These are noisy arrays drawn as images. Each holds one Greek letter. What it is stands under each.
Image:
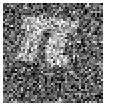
pi
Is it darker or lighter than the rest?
lighter
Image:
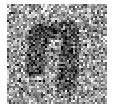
eta
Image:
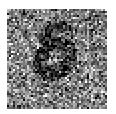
delta
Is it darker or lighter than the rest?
darker
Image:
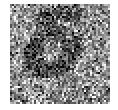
delta
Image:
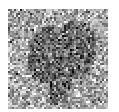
phi
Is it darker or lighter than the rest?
darker
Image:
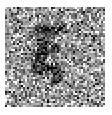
xi
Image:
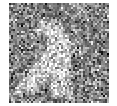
lambda
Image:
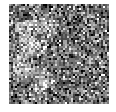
xi
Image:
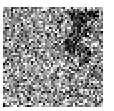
xi
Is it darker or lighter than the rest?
darker
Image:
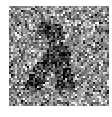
lambda
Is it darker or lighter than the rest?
darker
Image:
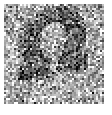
omega
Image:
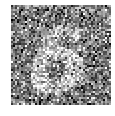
delta
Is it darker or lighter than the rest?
lighter
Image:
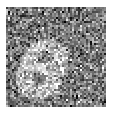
theta
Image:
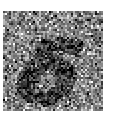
delta
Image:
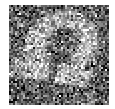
omega
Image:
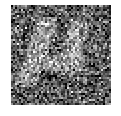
mu
